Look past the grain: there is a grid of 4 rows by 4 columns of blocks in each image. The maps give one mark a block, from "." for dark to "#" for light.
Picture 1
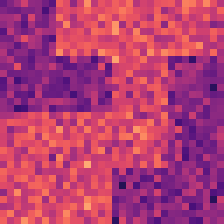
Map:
.###
..#.
###.
##..
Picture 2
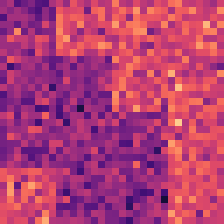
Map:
.###
..##
...#
#..#
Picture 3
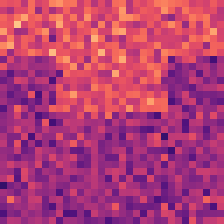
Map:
####
.##.
....
....
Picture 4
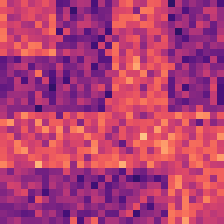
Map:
#.#.
..#.
####
...#
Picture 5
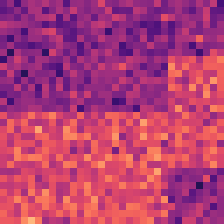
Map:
....
...#
####
###.
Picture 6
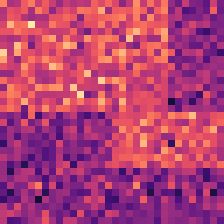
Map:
###.
###.
..##
....
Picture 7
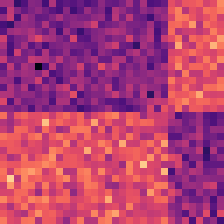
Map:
...#
...#
###.
###.
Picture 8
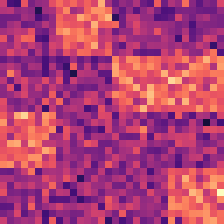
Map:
.#..
..##
#...
...#
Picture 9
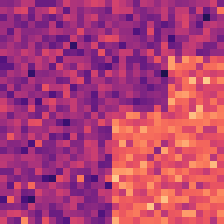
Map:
....
...#
..##
..##
